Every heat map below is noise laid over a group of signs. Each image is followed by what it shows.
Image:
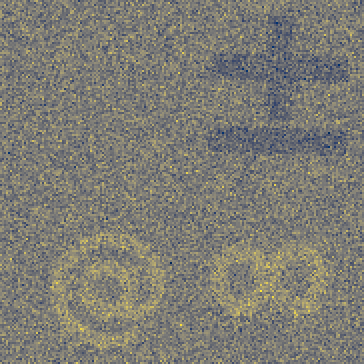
top right: dark plus-minus sign; bottom left: light at sign; bottom right: light infinity sign
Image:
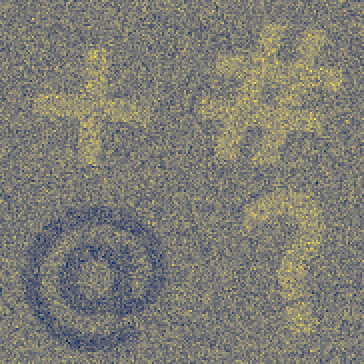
top left: light plus sign; top right: light hash sign; bottom left: dark at sign; bottom right: light question mark
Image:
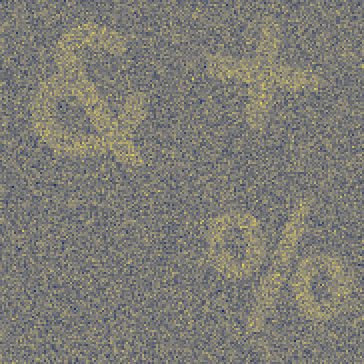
top left: light ampersand; top right: light plus sign; bottom right: light percent sign
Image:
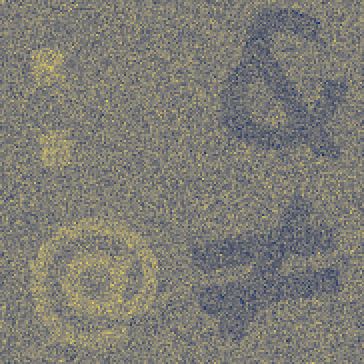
top left: light colon; top right: dark ampersand; bottom left: light at sign; bottom right: dark not-equal sign
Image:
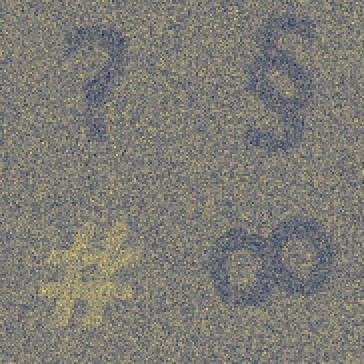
top left: dark question mark; top right: dark section sign; bottom left: light hash sign; bottom right: dark infinity sign
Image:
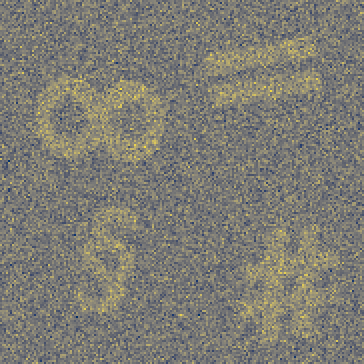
top left: light infinity sign; top right: light equals sign; bottom left: light section sign; bottom right: light hash sign
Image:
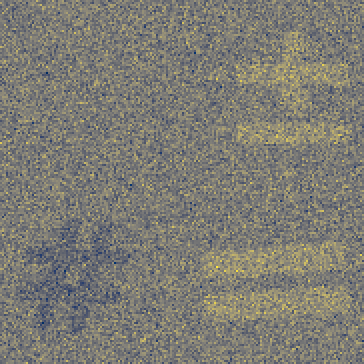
top right: light plus-minus sign; bottom left: dark hash sign; bottom right: light equals sign
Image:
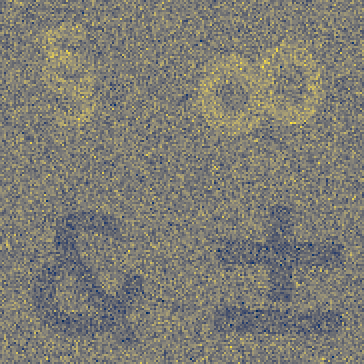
top left: light section sign; top right: light infinity sign; bottom left: dark ampersand; bottom right: dark plus-minus sign
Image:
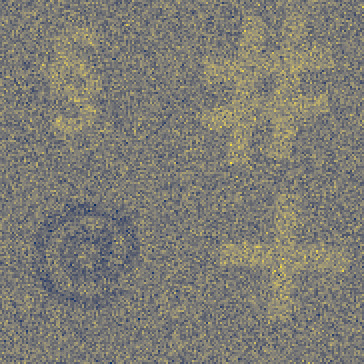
top left: light section sign; top right: light hash sign; bottom left: dark at sign; bottom right: light plus sign
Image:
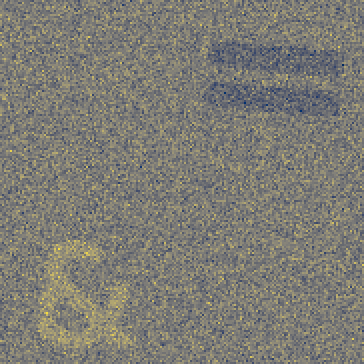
top right: dark equals sign; bottom left: light ampersand
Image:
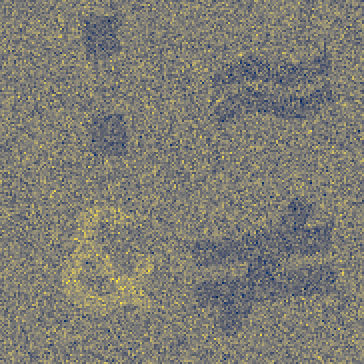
top left: dark colon; top right: dark approximately sign; bottom left: light ampersand; bottom right: dark not-equal sign
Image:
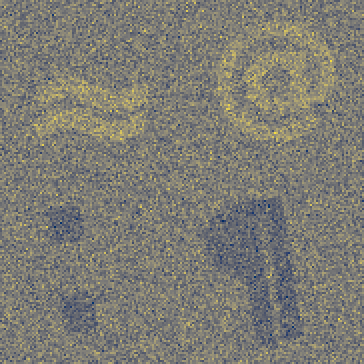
top left: light approximately sign; top right: light at sign; bottom left: dark colon; bottom right: dark pilcrow
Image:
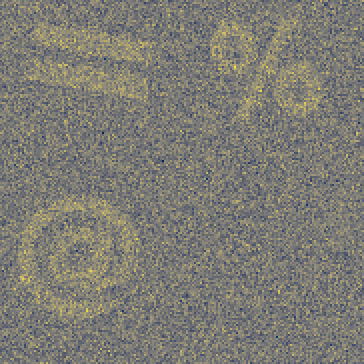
top left: light equals sign; top right: light percent sign; bottom left: light at sign
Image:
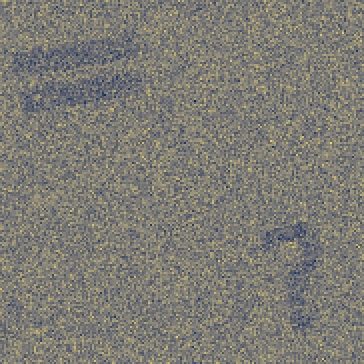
top left: dark equals sign; bottom right: dark question mark
